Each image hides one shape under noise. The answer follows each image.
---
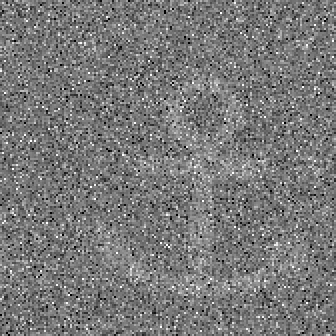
anchor
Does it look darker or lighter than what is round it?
lighter
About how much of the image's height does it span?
two thirds
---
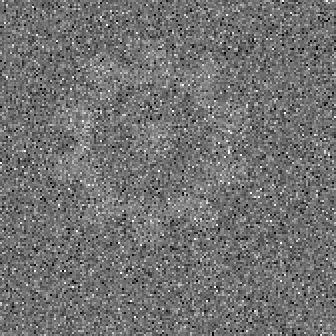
gear
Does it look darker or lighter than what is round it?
lighter
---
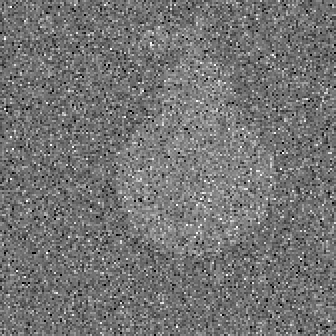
pear
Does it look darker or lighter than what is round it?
lighter
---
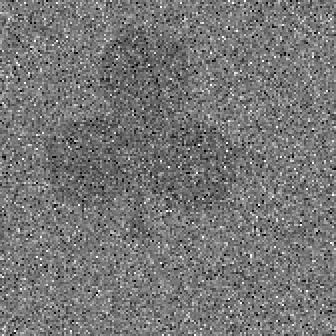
club
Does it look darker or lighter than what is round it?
darker
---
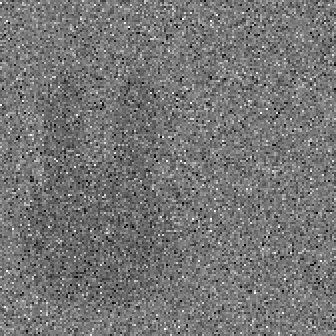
rabbit's head
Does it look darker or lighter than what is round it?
darker
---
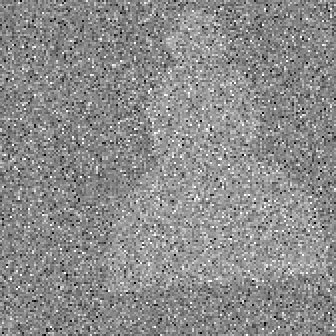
chess pawn
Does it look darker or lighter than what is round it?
lighter
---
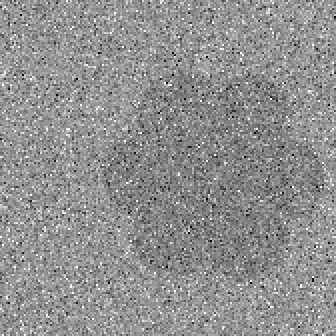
flower
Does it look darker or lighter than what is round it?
darker
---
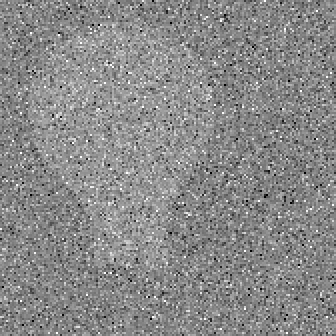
light bulb
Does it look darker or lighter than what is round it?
lighter
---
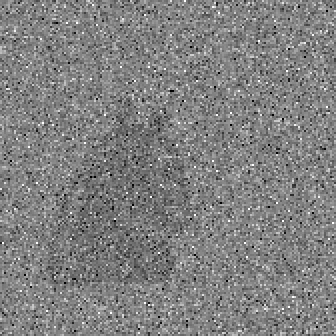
chess knight
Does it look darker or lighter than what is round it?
darker
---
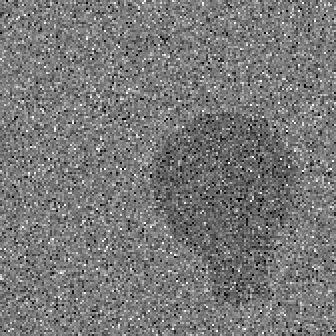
light bulb
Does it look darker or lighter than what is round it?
darker
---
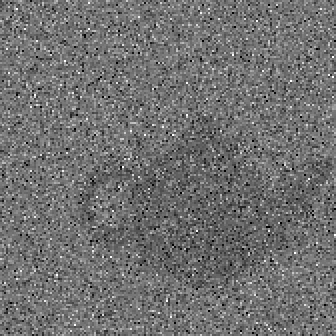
teapot
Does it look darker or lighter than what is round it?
darker
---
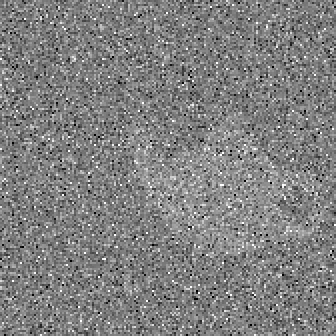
teapot
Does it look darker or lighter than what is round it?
lighter
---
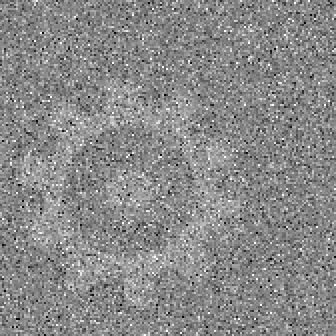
gear
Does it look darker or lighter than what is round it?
lighter
